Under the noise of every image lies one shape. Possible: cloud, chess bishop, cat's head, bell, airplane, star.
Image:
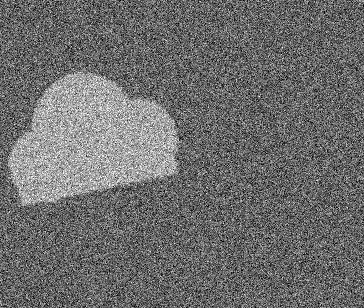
cloud
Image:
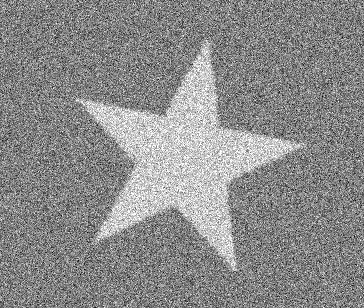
star
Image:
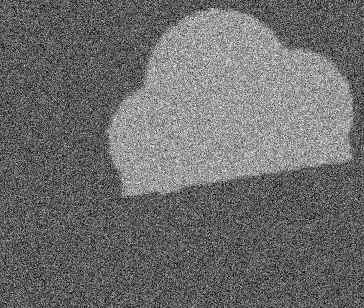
cloud
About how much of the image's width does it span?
two thirds
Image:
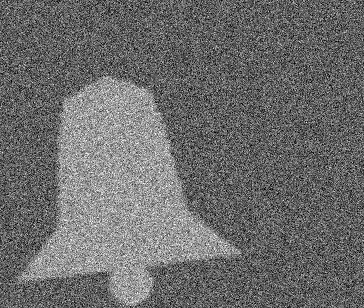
bell
